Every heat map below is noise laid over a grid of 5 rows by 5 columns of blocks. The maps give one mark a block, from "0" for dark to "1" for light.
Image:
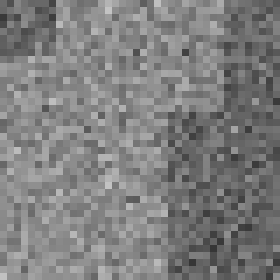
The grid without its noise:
0 1 1 1 0
1 1 1 1 0
1 1 1 0 0
1 1 1 0 0
1 1 1 0 0
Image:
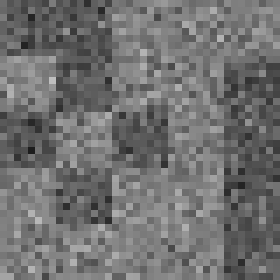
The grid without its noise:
0 0 1 1 1
1 0 1 1 0
0 1 0 1 0
1 0 1 1 0
1 1 1 1 0
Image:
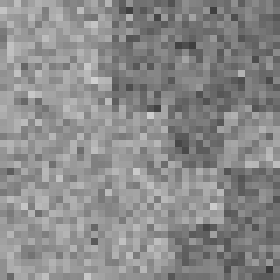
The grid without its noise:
1 1 0 0 0
1 1 0 0 0
1 1 1 0 1
1 1 1 1 0
1 1 1 0 0
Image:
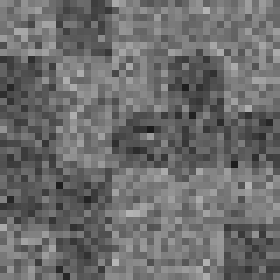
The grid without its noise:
1 0 1 1 1
0 1 1 0 1
0 1 0 0 0
0 0 1 1 1
1 0 1 1 0
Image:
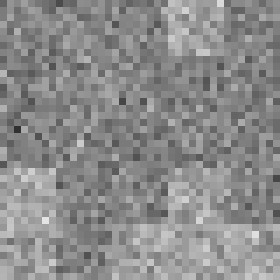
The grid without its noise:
0 0 0 1 0
0 0 0 0 0
0 0 0 0 0
1 0 0 1 0
1 0 1 1 1
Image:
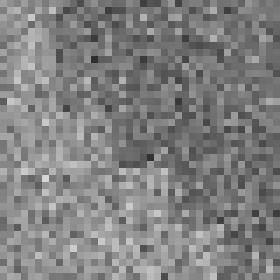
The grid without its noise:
1 0 0 0 0
1 0 0 0 0
1 1 0 0 0
1 1 1 0 0
1 1 1 1 0
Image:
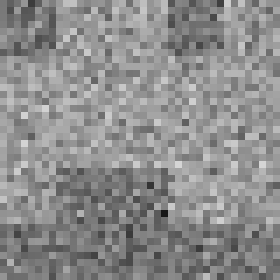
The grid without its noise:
0 1 1 0 1
1 1 1 1 1
1 1 1 1 1
1 0 0 1 1
0 0 0 0 0
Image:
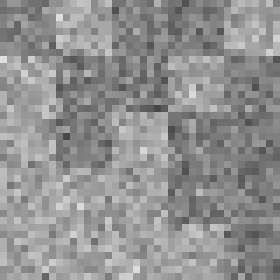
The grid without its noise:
0 1 0 0 1
1 0 0 1 0
1 0 1 0 0
1 1 1 0 0
1 1 1 1 0
